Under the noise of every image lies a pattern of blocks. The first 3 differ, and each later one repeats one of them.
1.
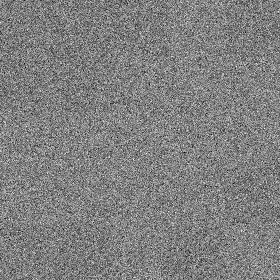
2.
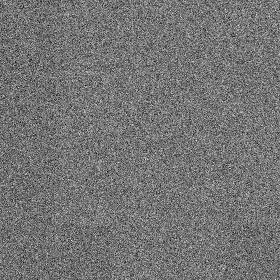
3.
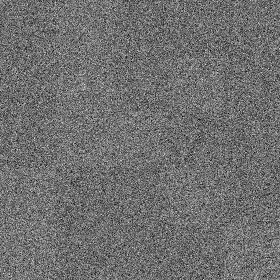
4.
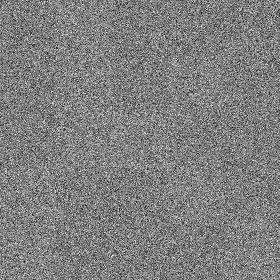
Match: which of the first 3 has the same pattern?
3
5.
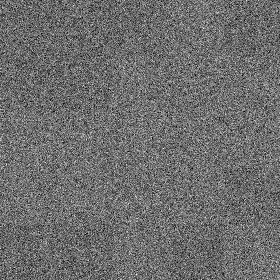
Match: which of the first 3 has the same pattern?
1
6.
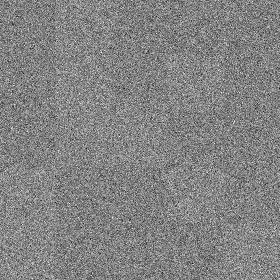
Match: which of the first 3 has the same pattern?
3
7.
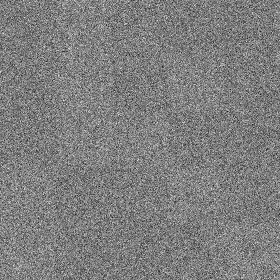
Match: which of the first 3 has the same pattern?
3
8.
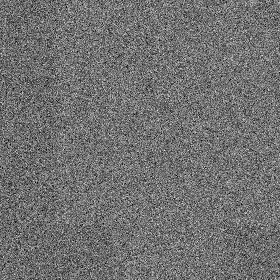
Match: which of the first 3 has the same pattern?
2
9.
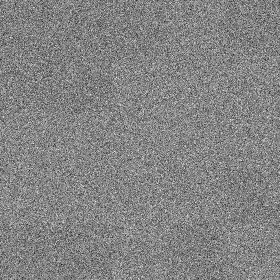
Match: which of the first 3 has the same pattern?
1
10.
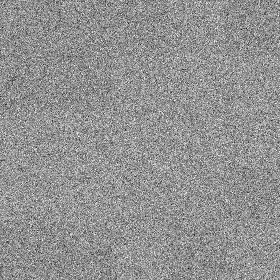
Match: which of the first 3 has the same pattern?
1
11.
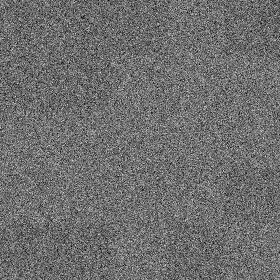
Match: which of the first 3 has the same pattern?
1
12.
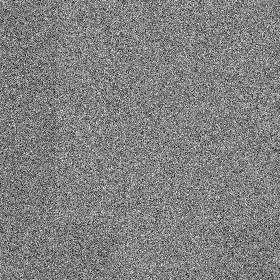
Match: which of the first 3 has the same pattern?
2
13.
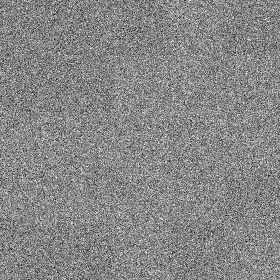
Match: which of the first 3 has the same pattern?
1
